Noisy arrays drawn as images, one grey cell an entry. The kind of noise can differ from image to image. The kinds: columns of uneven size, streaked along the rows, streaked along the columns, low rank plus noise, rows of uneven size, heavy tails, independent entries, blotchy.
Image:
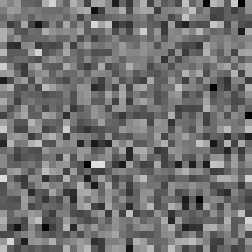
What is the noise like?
low rank plus noise
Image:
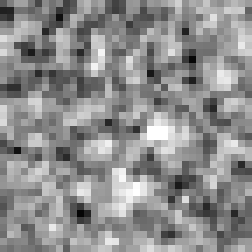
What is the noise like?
blotchy
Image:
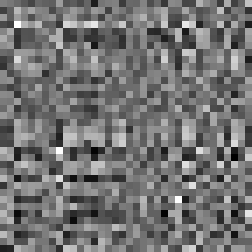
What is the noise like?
low rank plus noise
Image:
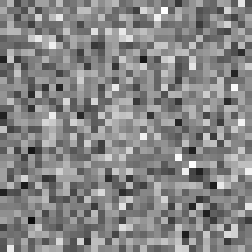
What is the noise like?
independent entries
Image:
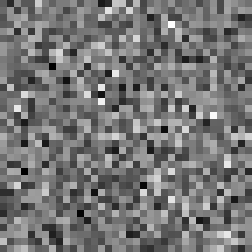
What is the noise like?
independent entries
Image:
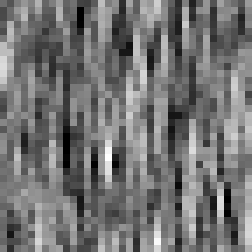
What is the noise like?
streaked along the columns
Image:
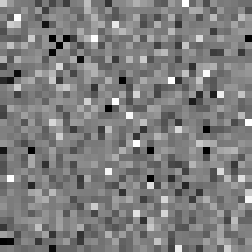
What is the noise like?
heavy tails
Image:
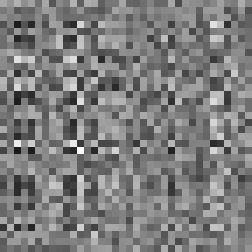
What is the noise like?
low rank plus noise
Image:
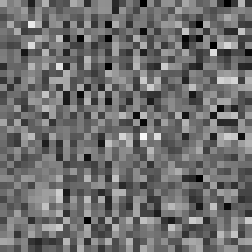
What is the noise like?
low rank plus noise
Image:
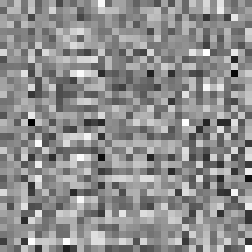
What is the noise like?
low rank plus noise
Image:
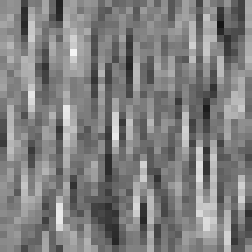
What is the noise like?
streaked along the columns
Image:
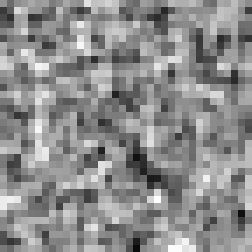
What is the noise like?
blotchy
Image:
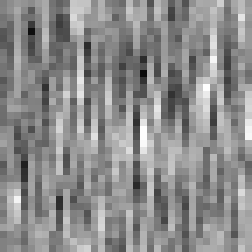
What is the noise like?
streaked along the columns
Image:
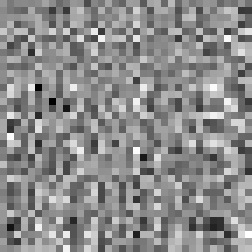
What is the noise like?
low rank plus noise
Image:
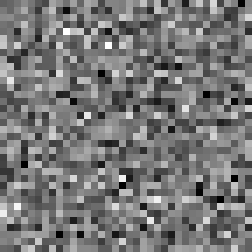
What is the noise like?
independent entries
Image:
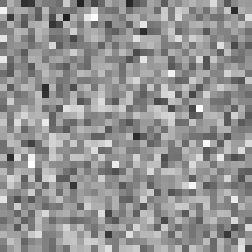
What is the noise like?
independent entries
